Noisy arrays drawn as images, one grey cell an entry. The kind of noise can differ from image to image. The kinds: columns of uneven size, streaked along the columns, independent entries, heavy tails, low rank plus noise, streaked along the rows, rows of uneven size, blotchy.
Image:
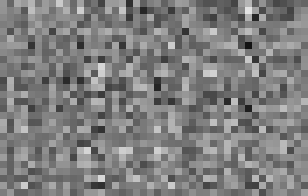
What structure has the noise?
low rank plus noise
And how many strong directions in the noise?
three or four
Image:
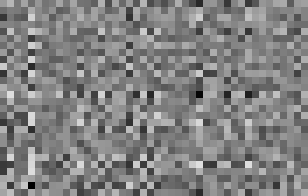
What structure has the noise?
low rank plus noise
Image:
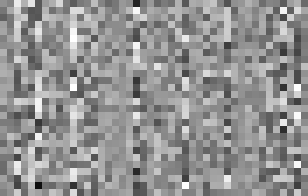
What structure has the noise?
columns of uneven size
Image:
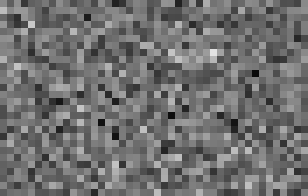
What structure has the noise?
independent entries
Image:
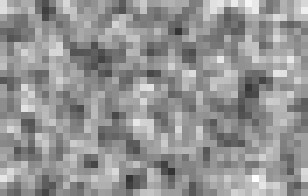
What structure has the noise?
blotchy
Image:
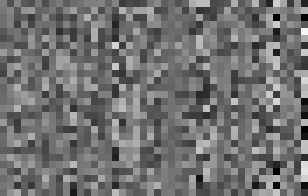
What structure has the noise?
columns of uneven size
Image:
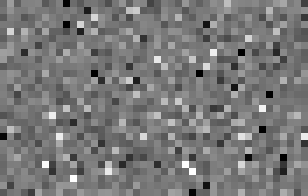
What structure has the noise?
heavy tails
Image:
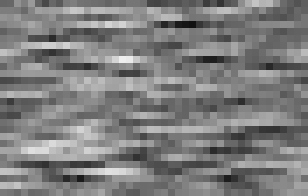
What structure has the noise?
streaked along the rows
